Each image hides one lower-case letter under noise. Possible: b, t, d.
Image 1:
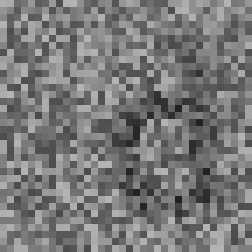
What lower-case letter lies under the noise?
d
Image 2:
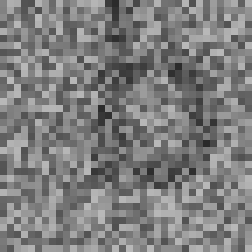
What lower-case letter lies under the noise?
b
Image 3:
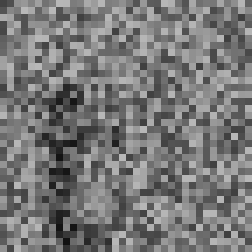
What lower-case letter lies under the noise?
t
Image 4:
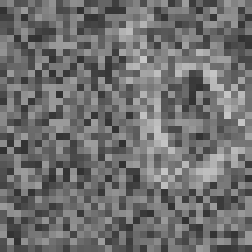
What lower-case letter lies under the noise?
b
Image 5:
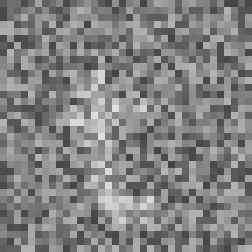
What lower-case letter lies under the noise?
t
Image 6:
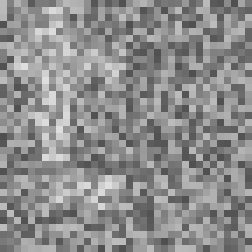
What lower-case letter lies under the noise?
t
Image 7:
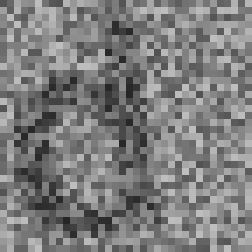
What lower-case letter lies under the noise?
d
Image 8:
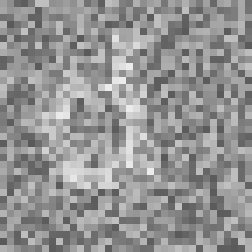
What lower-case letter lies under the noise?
d
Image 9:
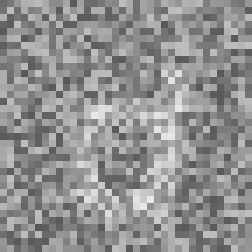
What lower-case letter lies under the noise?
d
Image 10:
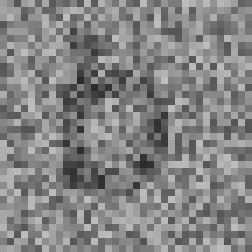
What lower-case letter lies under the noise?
b
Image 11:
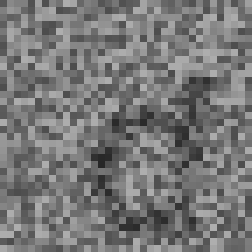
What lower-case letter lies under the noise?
d
